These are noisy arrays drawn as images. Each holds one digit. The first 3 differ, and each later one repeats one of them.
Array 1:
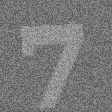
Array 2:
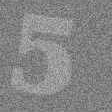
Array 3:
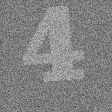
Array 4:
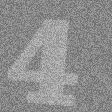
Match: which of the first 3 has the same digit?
3
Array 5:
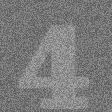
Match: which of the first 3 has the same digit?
3
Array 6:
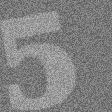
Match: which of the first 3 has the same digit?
2
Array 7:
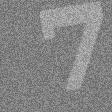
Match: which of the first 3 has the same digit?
1
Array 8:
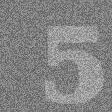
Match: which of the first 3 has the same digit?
2
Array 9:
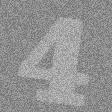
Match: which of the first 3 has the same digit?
3
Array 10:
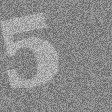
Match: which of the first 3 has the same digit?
2
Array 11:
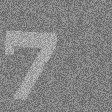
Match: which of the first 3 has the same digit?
1
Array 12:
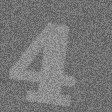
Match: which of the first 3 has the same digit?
3
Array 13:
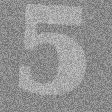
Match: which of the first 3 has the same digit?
2
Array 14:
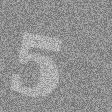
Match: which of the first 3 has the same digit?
2
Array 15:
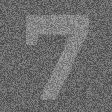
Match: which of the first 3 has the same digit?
1
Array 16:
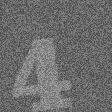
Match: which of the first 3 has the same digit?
3
